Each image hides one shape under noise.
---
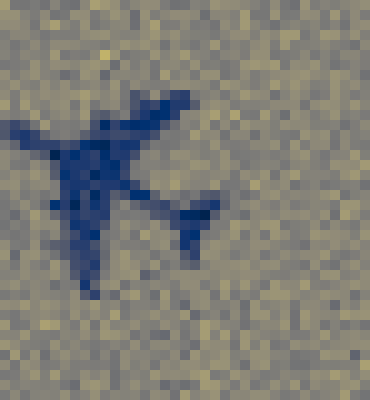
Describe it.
dark airplane
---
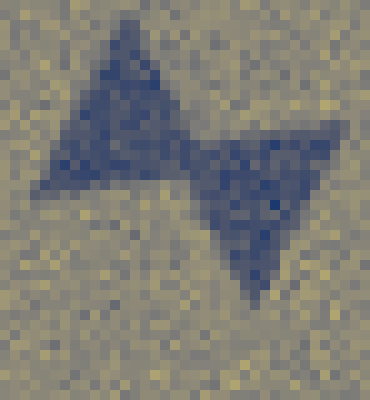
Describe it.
dark bow tie
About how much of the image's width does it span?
nearly all
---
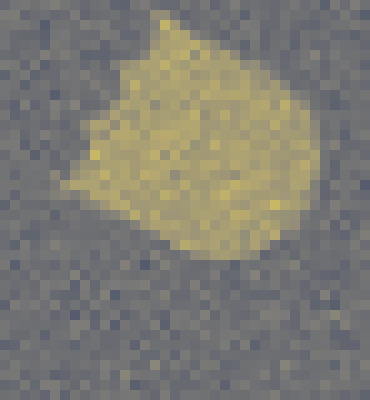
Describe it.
light ghost
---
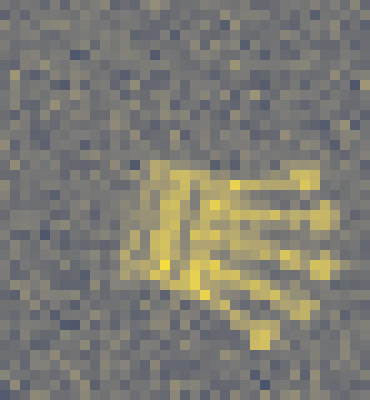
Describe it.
light chess queen
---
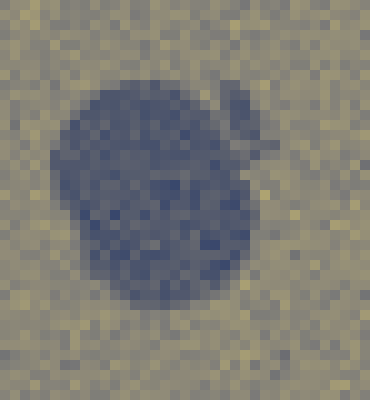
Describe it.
dark apple
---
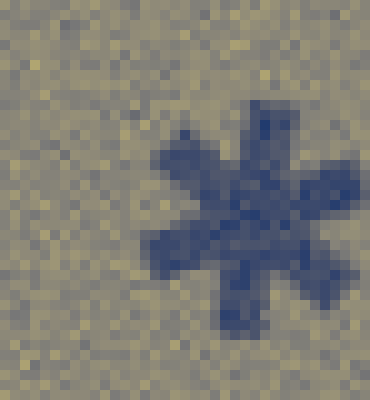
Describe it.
dark asterisk
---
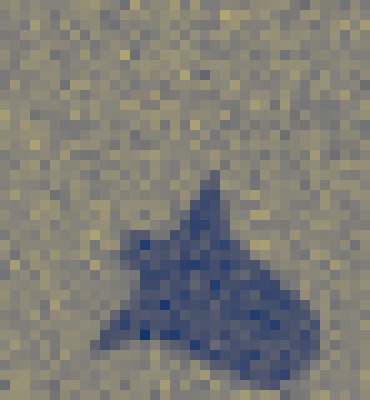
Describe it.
dark bell
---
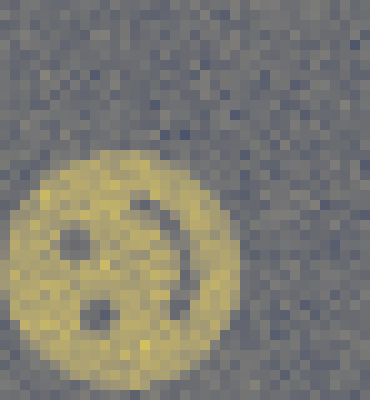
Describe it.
light smiling face
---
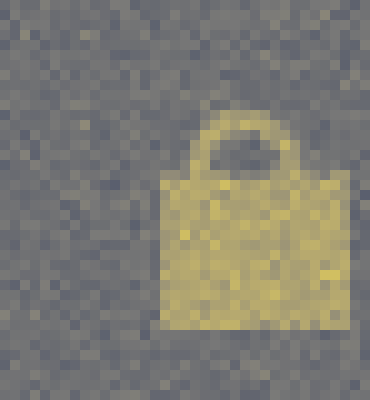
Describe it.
light cup
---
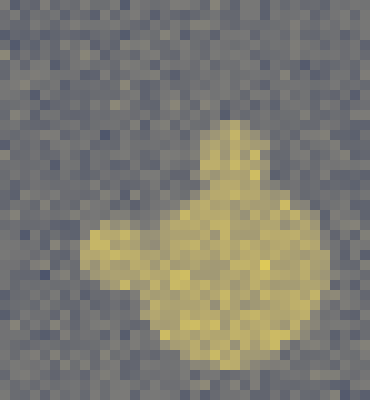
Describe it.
light bear's head
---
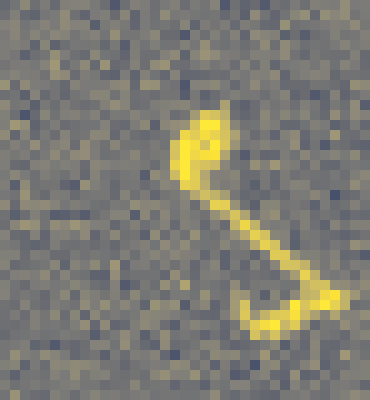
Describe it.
light musical note
